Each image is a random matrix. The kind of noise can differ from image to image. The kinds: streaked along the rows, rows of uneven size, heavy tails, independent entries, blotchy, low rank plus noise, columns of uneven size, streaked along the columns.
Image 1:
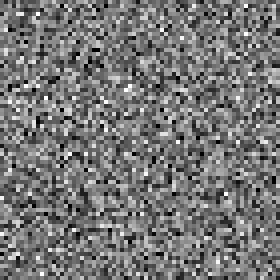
independent entries
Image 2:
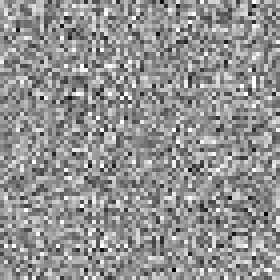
low rank plus noise
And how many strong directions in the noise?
three or four
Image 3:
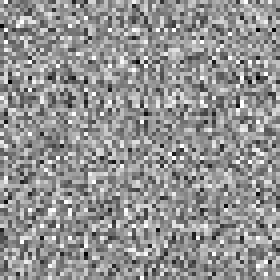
low rank plus noise
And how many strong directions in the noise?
one
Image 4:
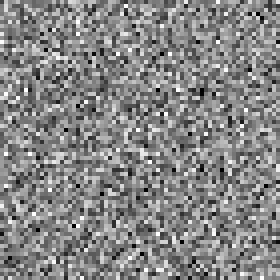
independent entries
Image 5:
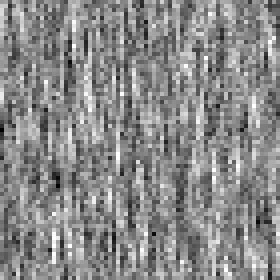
streaked along the columns
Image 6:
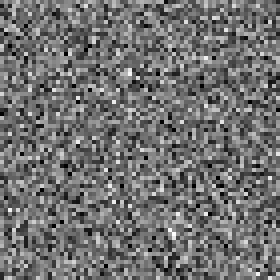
independent entries
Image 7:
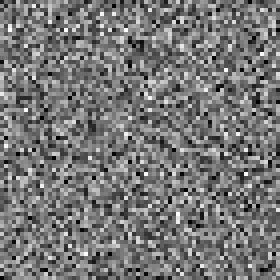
independent entries
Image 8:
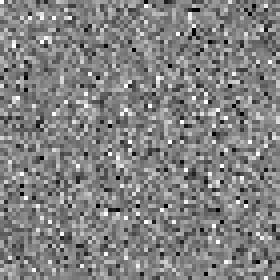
heavy tails
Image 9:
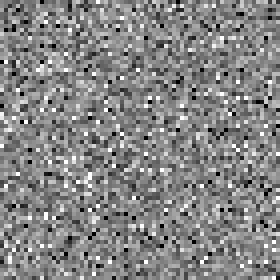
heavy tails
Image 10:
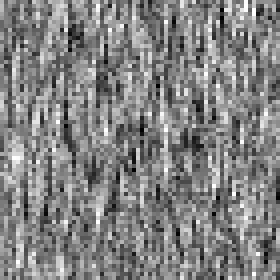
streaked along the columns
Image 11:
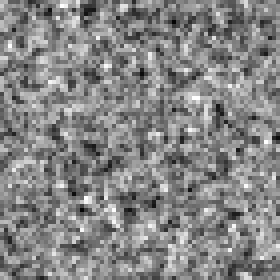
blotchy
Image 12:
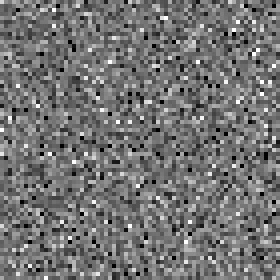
heavy tails
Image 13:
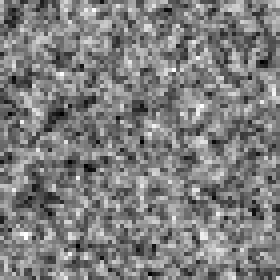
blotchy
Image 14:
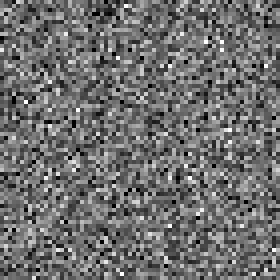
independent entries
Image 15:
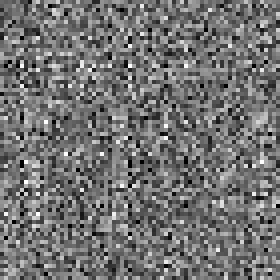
low rank plus noise
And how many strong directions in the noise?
one
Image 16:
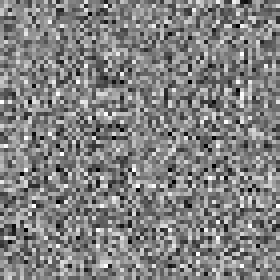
low rank plus noise
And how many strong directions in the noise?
five to eight
